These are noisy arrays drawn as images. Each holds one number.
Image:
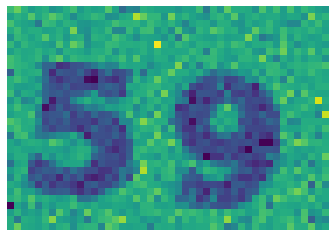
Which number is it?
59
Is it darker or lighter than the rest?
darker
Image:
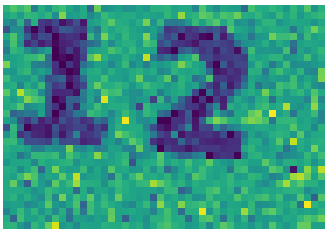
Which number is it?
12
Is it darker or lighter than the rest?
darker
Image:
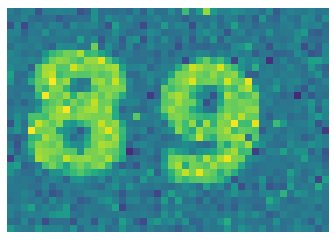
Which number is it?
89
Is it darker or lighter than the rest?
lighter
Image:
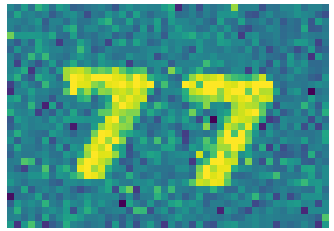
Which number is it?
77
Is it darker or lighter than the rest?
lighter
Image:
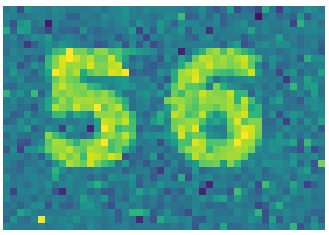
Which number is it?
56
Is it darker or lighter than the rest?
lighter
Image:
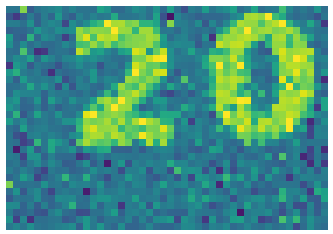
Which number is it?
20
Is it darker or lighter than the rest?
lighter
